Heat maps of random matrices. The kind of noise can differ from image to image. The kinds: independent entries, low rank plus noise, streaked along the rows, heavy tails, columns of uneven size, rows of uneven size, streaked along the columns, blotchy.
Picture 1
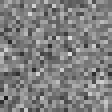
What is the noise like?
independent entries
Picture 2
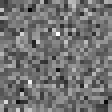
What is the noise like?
independent entries
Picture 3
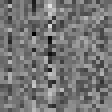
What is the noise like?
columns of uneven size
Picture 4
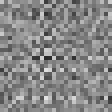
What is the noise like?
low rank plus noise
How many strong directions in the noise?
one
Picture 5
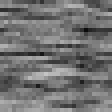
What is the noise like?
streaked along the rows
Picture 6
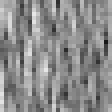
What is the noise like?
streaked along the columns
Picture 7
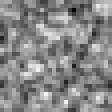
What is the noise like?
blotchy
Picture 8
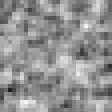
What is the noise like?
blotchy
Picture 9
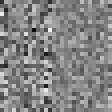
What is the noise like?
columns of uneven size
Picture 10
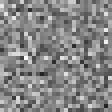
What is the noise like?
independent entries
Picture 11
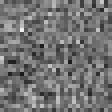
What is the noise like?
low rank plus noise
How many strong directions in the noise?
three or four
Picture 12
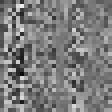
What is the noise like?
columns of uneven size
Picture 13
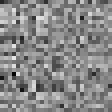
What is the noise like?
low rank plus noise
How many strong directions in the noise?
two
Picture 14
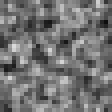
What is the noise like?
blotchy
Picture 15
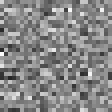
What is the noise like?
low rank plus noise
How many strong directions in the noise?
three or four
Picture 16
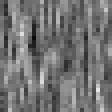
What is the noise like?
streaked along the columns
